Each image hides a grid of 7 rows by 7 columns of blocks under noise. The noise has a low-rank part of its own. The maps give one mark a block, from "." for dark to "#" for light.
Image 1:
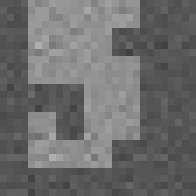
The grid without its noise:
.####..
.###...
.####..
...##..
.#.##..
.###...
.......
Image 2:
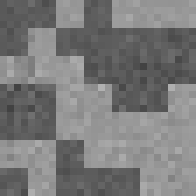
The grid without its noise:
..#.###
.#.....
###....
..##..#
..#####
##.####
.#...##
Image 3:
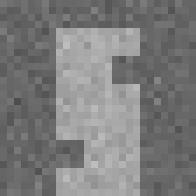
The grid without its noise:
.......
..###..
..##...
..###..
..###..
...##..
..###..
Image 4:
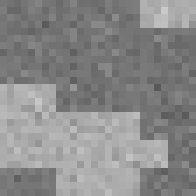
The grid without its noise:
.....##
.......
.......
##.....
#####..
######.
..###..
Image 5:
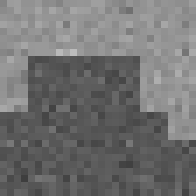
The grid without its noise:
#######
#######
#....##
#....##
......#
.......
.......
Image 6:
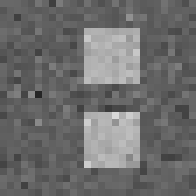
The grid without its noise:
.......
...##..
...##..
.......
...##..
...##..
.......
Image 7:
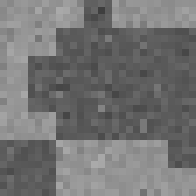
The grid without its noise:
###.###
##.....
#......
#......
##.....
..####.
..#####
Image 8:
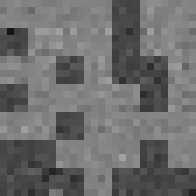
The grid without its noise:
####.##
.###.##
##.#..#
.####.#
##.####
..###.#
...#...
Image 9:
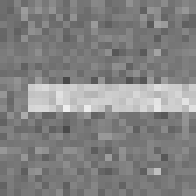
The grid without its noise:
.......
.......
.......
.######
.......
.......
.......
